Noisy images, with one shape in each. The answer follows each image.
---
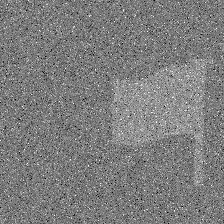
flag
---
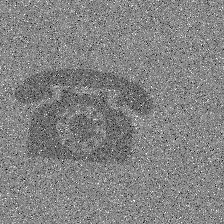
telephone
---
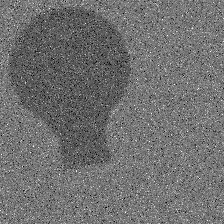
light bulb
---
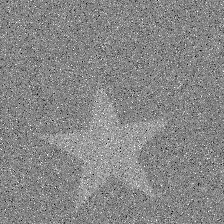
star
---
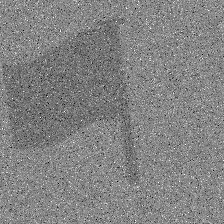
flag
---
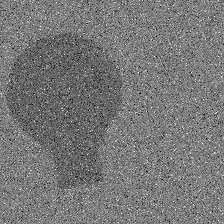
light bulb
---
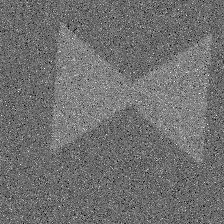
bow tie
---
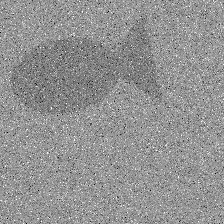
fish
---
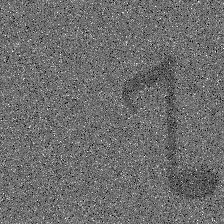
musical note
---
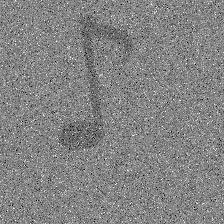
musical note
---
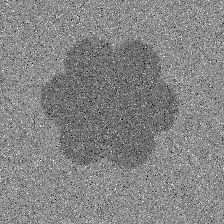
flower
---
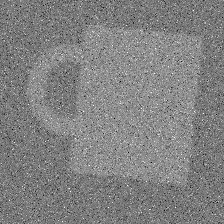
cup
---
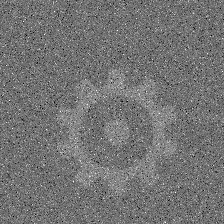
gear
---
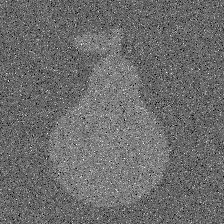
pear
